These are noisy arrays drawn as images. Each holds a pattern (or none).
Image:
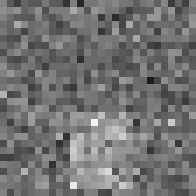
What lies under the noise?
one block
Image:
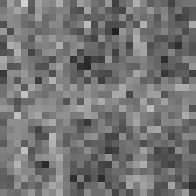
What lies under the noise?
bands of rows crossing bands of columns
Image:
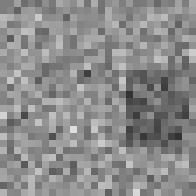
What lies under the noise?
one block
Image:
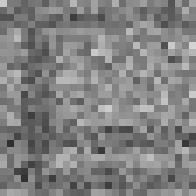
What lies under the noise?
bands of rows crossing bands of columns
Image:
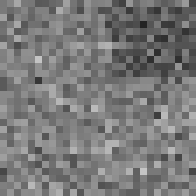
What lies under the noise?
one block
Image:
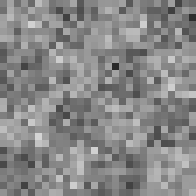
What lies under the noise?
a checkerboard
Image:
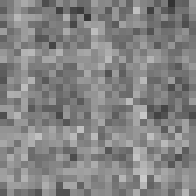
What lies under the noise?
bands of rows crossing bands of columns
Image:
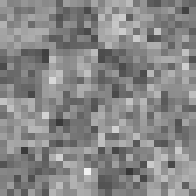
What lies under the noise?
a checkerboard
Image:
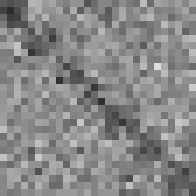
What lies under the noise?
blocks along the diagonal
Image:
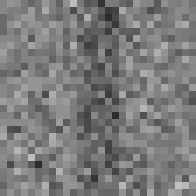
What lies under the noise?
one band of columns
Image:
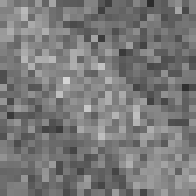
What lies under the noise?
a diagonal band
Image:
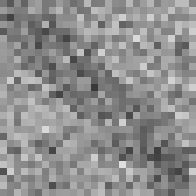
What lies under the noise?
a diagonal band
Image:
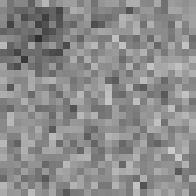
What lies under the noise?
one block
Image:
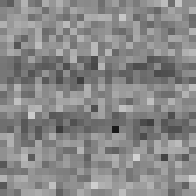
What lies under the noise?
bands of rows
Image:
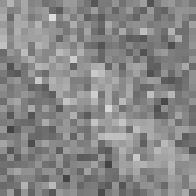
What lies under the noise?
a diagonal band
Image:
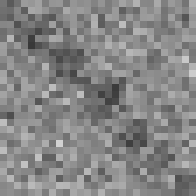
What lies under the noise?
blocks along the diagonal
